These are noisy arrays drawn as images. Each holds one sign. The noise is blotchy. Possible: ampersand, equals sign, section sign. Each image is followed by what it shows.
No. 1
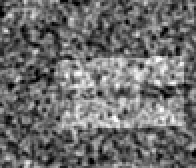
equals sign
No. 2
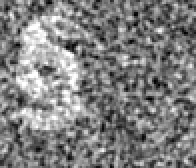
section sign
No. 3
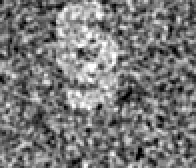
section sign
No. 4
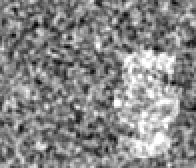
section sign
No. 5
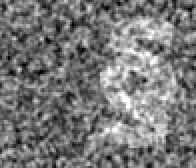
section sign
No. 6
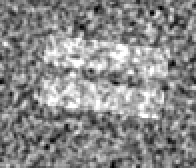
equals sign
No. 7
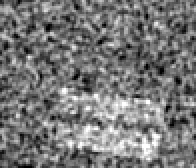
equals sign
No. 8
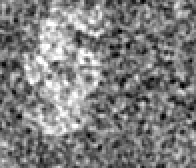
section sign
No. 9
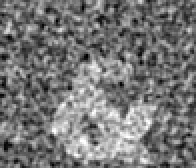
ampersand
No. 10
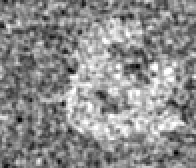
ampersand
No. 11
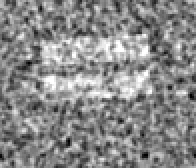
equals sign
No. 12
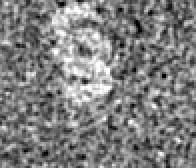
section sign
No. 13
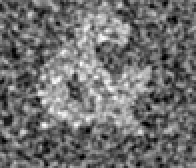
ampersand
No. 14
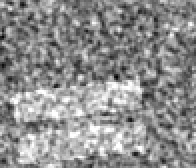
equals sign
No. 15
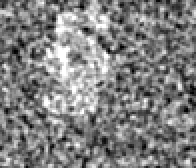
section sign
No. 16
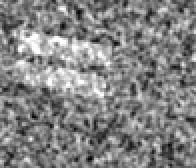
equals sign
